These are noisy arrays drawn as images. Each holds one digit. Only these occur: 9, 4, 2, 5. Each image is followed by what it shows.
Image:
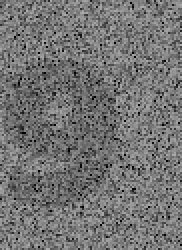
dark 9
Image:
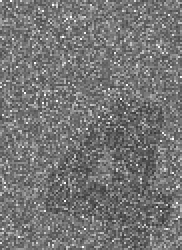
dark 4
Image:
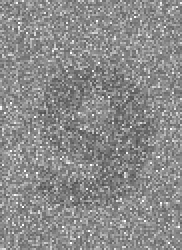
dark 9
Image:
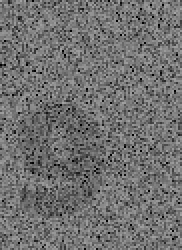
dark 9
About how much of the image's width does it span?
half
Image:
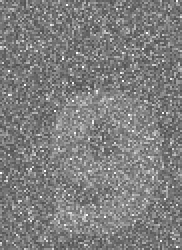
light 9
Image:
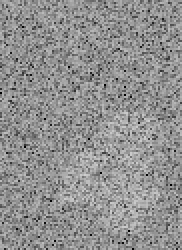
light 4
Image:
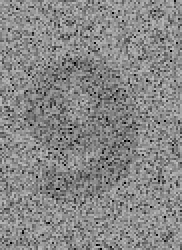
dark 9
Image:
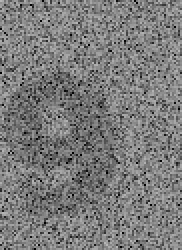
dark 9
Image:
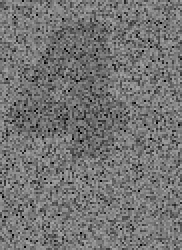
dark 4
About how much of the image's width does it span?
two thirds
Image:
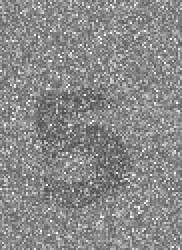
dark 5
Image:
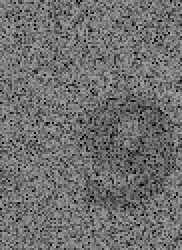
dark 9
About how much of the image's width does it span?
half
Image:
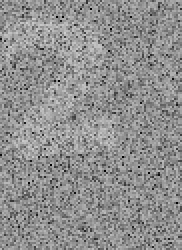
light 2
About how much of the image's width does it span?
two thirds
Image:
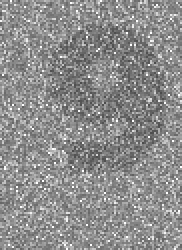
dark 9
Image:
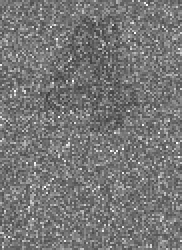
dark 4
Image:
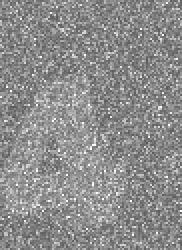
light 4
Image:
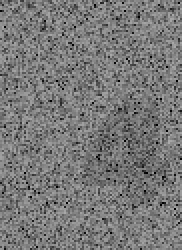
dark 4
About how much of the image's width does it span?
half
